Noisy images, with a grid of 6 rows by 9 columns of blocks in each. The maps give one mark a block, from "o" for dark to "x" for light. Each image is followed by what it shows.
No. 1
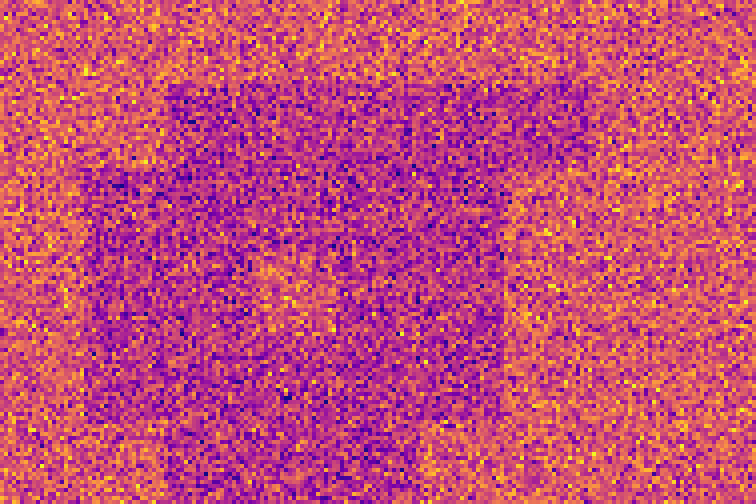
xxxxxxxxx
xxoooooxx
xoooooxxx
xooxooxxx
xoooooxxx
xxoooxxxx
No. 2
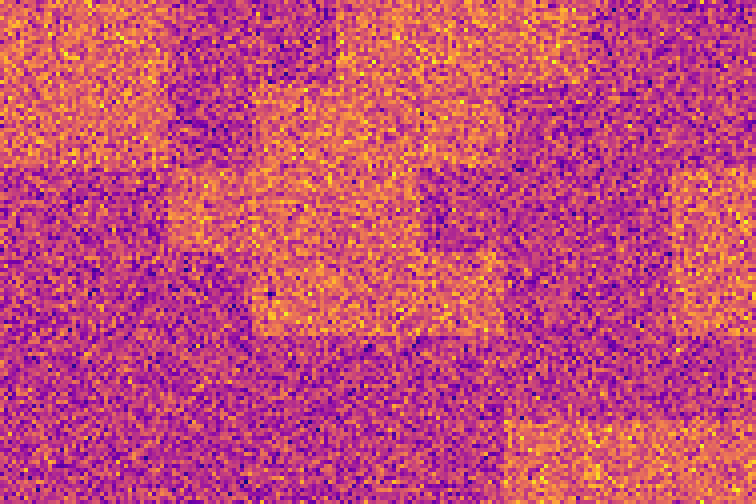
xxooxxxoo
xxoxxxooo
ooxxxooox
oooxxxoox
ooooooooo
ooooooxxx
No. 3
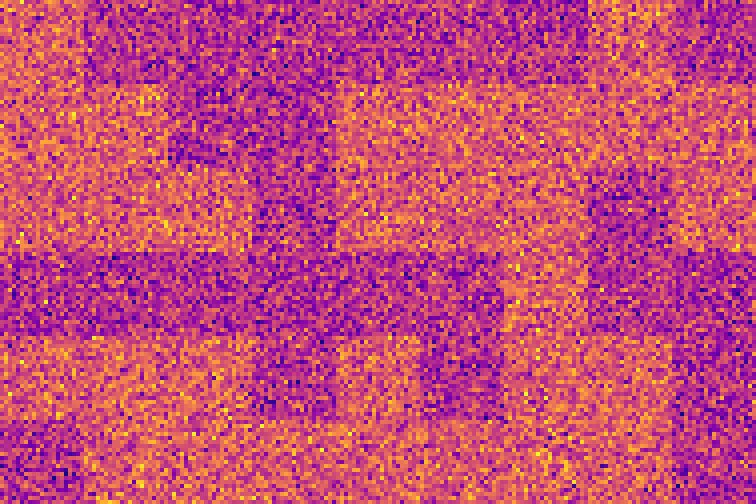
xooooooxo
xxooxxxxx
xxxoxxxox
ooooooxoo
xxxoxoxxo
oxxxxxxxo
